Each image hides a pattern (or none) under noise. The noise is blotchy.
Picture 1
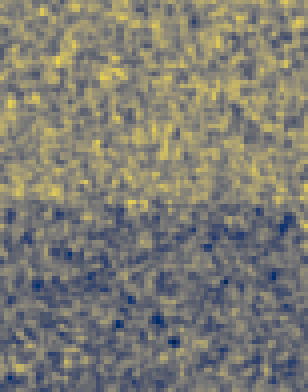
a sharp edge
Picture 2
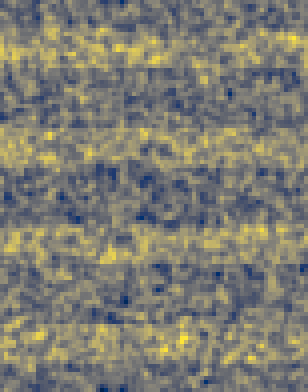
horizontal stripes
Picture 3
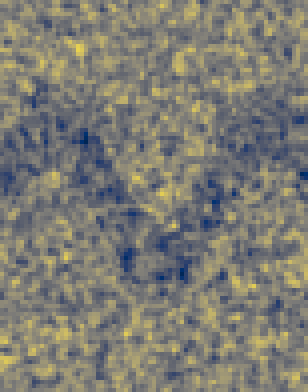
a wavy band
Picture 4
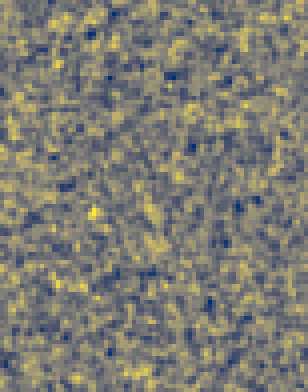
only noise
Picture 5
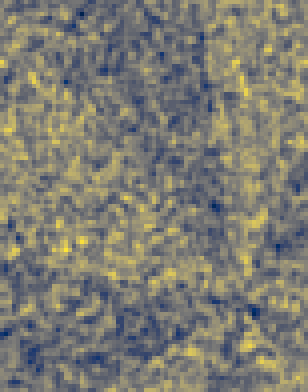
spokes from one point
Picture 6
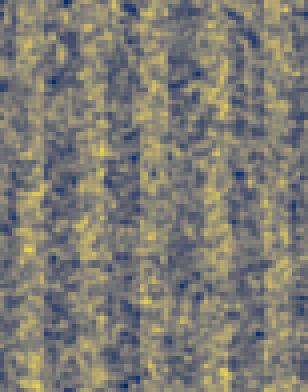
vertical stripes
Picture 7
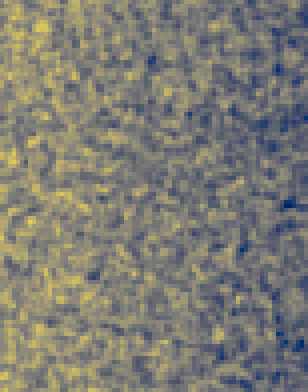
a smooth slope
